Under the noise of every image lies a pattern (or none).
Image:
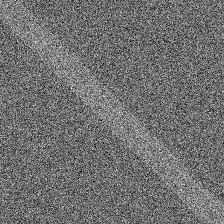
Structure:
a diagonal band
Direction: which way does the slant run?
top left to bottom right
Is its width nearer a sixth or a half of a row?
a sixth
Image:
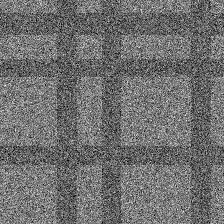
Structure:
bands of rows crossing bands of columns
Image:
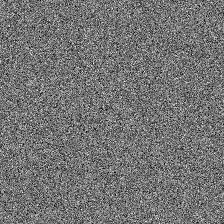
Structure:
only noise
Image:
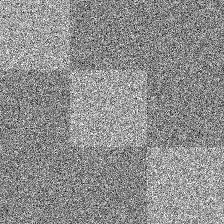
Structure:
blocks along the diagonal
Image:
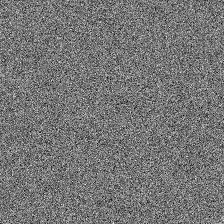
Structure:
only noise
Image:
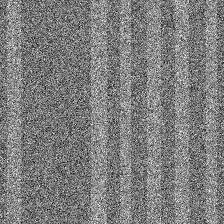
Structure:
bands of columns
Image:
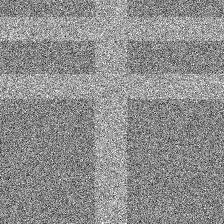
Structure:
bands of rows crossing bands of columns
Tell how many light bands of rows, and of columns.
2 and 1
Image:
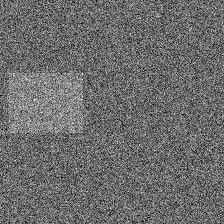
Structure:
one block
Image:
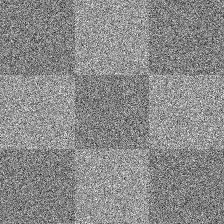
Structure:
a checkerboard
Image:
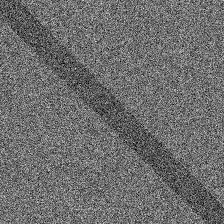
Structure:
a diagonal band
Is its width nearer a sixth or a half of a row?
a sixth
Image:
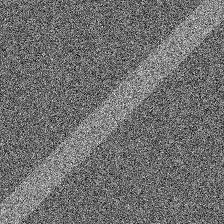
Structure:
a diagonal band
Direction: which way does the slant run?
bottom left to top right
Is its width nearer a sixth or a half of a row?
a sixth
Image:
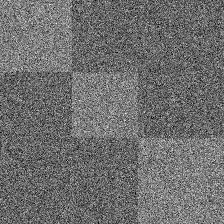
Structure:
blocks along the diagonal
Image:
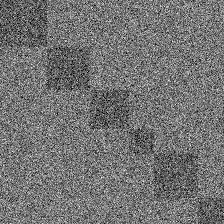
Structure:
blocks along the diagonal
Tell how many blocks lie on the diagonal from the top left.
6
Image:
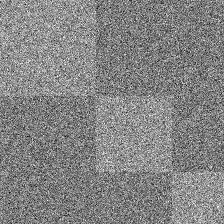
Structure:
blocks along the diagonal
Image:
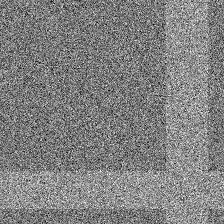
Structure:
bands of rows crossing bands of columns
